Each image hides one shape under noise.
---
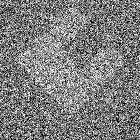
light square with a notch
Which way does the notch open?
up and right
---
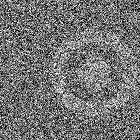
light bullseye
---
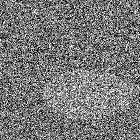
light ellipse
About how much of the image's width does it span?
two thirds
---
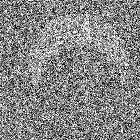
light crescent
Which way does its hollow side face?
down
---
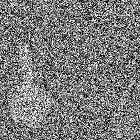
light lollipop
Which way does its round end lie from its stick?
down
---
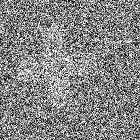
light cross
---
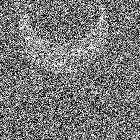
light crescent
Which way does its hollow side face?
up
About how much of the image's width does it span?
two thirds
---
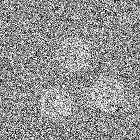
light three dots
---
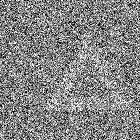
light triangle frame
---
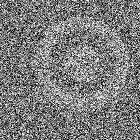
light bullseye
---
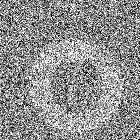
light ring
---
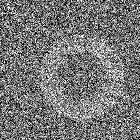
light ring
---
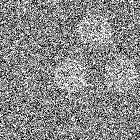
light three dots
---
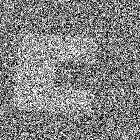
light square with a notch
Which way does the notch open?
right
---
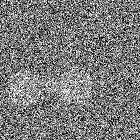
light dumbbell
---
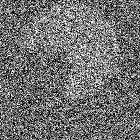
light disc with a wedge cut out
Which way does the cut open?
down and left
